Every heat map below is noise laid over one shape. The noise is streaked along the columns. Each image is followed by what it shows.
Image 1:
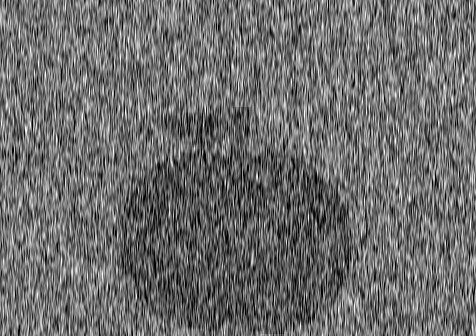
apple
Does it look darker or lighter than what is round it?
darker
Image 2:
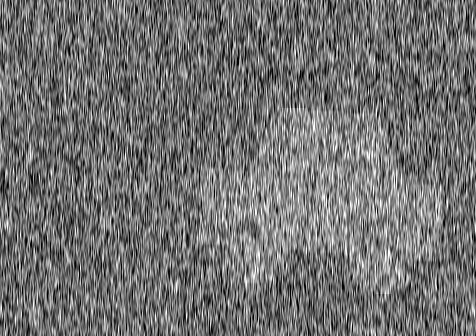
car
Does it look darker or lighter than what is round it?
lighter
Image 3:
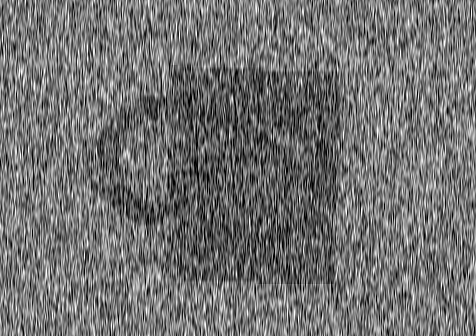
cup
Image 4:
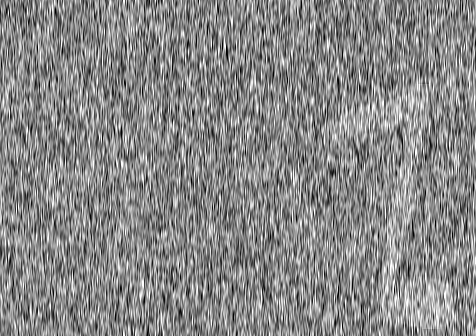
musical note
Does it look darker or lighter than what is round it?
lighter
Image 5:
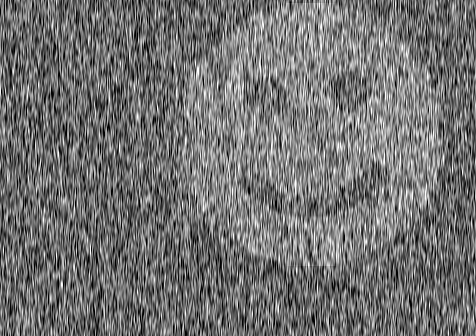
smiling face
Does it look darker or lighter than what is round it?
lighter
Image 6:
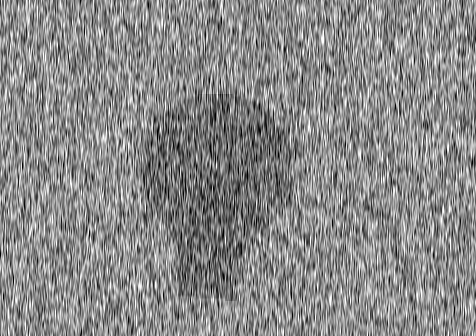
light bulb
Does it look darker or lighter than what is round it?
darker
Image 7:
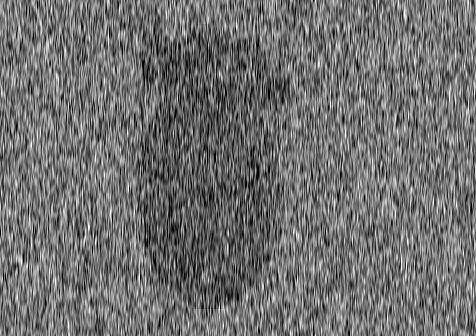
footprint
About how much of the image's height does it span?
nearly all
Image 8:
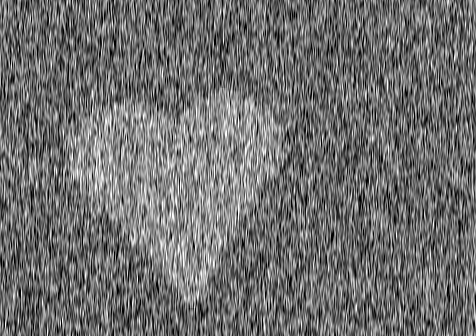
heart
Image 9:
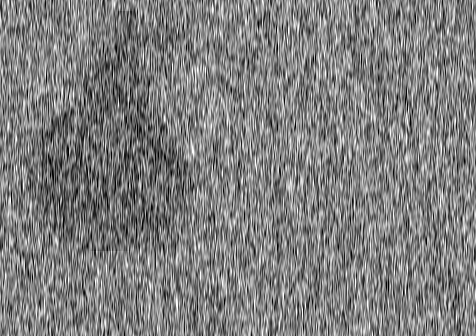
pear
